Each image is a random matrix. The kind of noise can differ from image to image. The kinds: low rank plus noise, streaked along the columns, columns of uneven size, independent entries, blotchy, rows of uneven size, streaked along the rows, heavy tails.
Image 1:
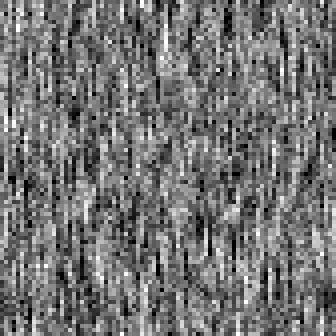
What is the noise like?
streaked along the columns
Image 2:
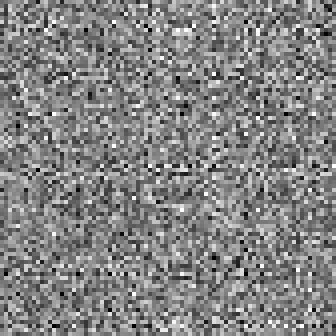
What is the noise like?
low rank plus noise
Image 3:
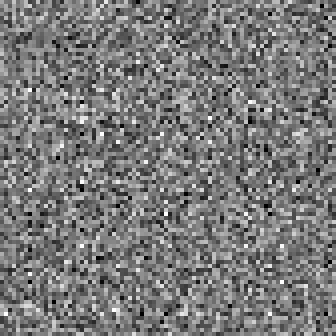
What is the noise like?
low rank plus noise
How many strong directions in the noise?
two
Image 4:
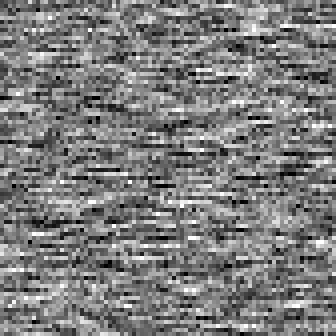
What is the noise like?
streaked along the rows
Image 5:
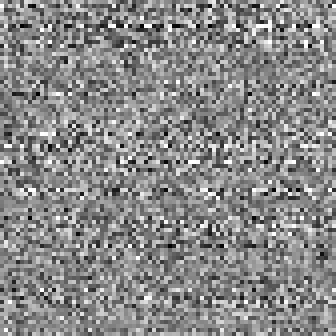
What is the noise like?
rows of uneven size
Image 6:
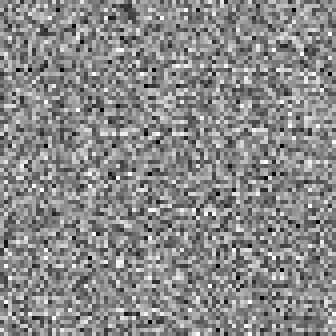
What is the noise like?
low rank plus noise
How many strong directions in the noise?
three or four
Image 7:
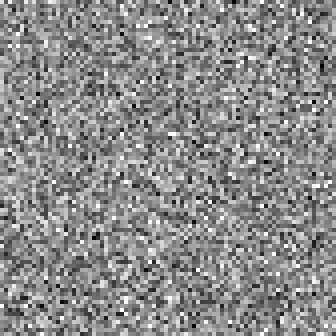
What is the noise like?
independent entries
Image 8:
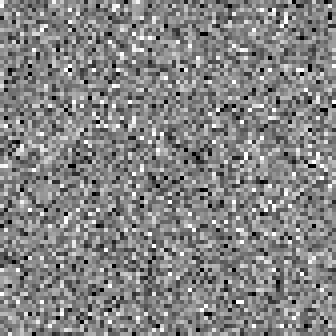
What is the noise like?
heavy tails
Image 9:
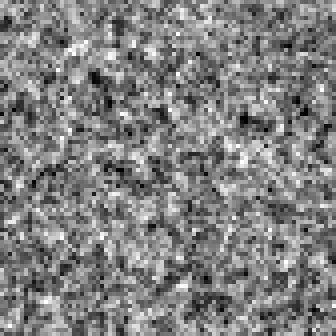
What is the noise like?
blotchy
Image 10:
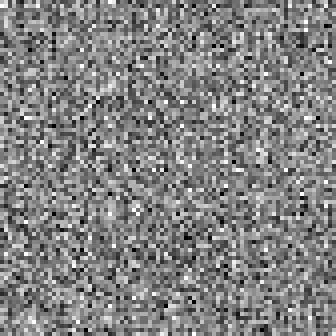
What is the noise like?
low rank plus noise
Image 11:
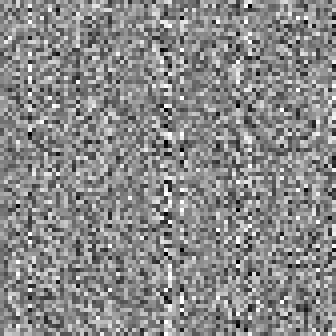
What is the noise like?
columns of uneven size
